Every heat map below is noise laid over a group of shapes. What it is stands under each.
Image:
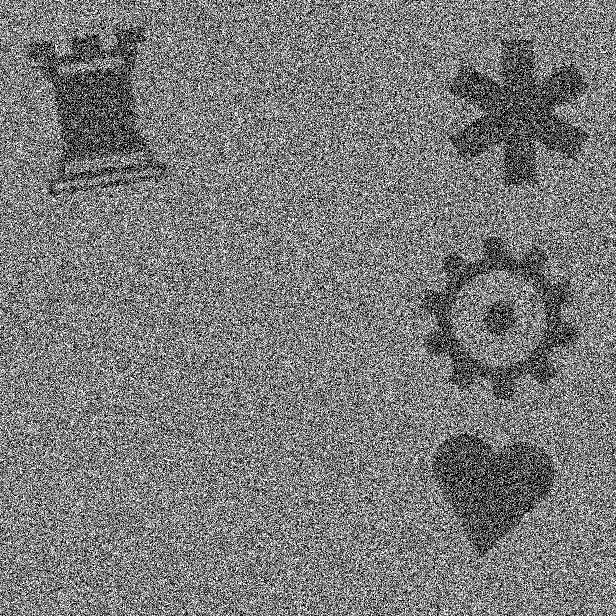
top left: chess rook; top right: asterisk; middle right: gear; bottom right: heart
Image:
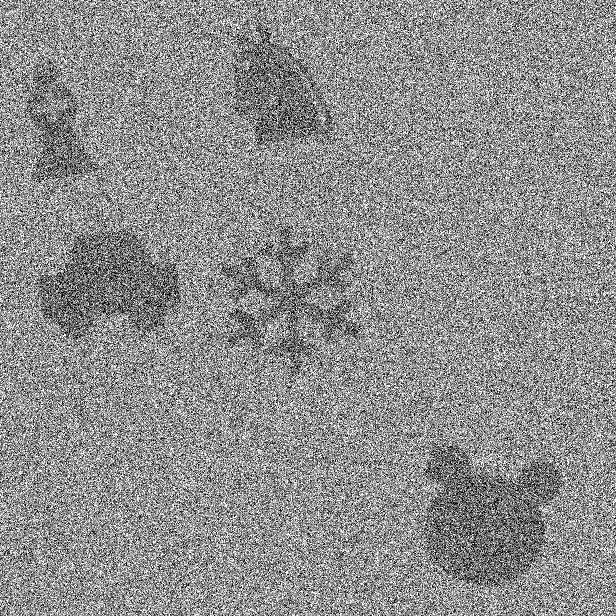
top left: chess bishop; top middle: chess knight; middle left: car; centre: snowflake; bottom right: bear's head
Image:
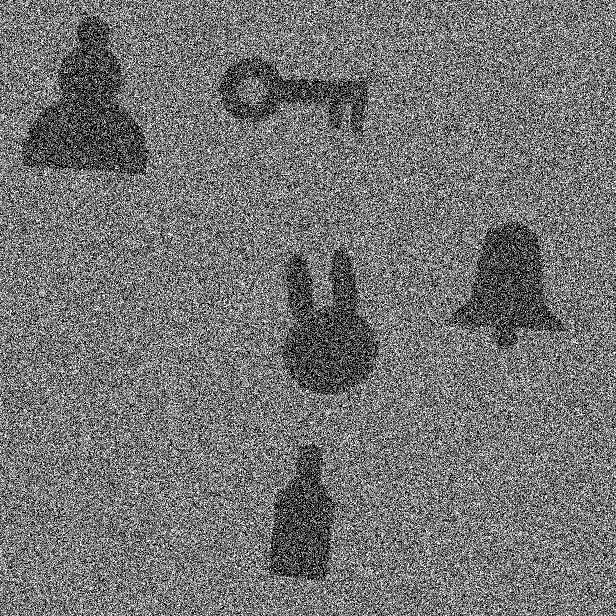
top left: chess pawn; top middle: key; centre: rabbit's head; middle right: bell; bottom middle: bottle
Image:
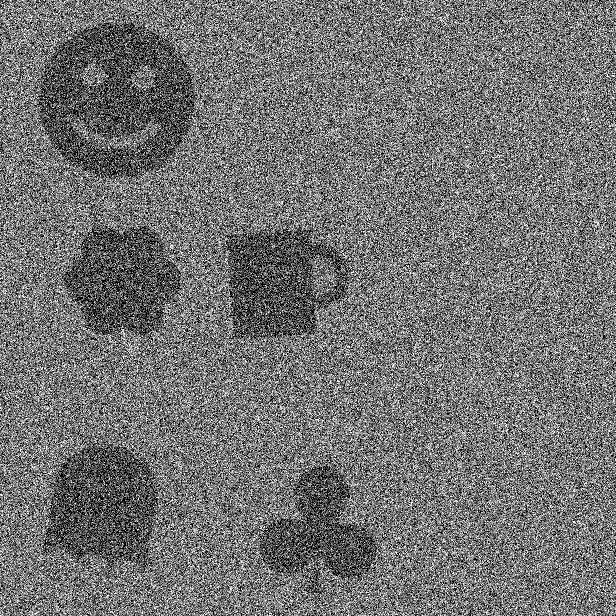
top left: smiling face; middle left: flower; centre: cup; bottom left: ghost; bottom middle: club
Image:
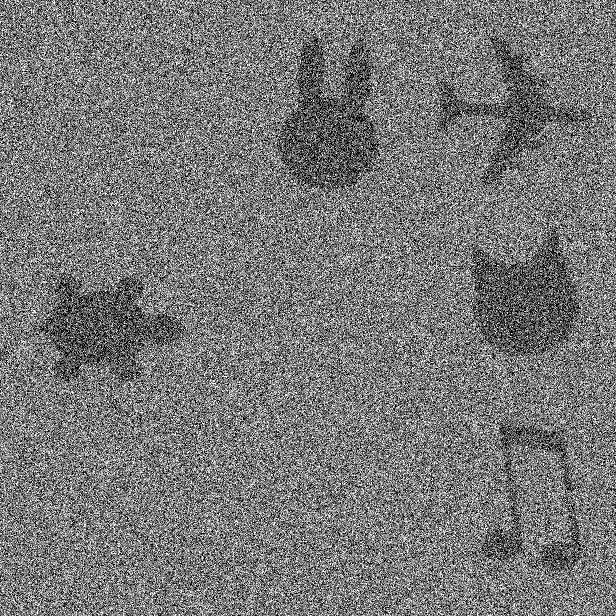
top middle: rabbit's head; top right: airplane; middle left: turtle; middle right: cat's head; bottom right: pair of musical notes
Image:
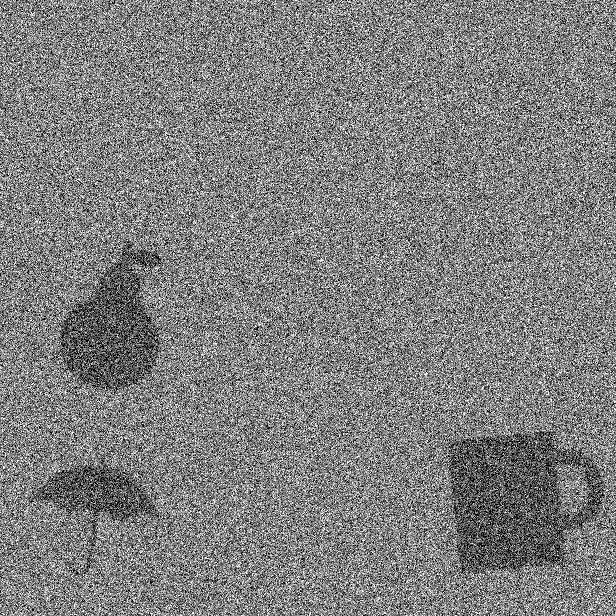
middle left: pear; bottom left: umbrella; bottom right: cup
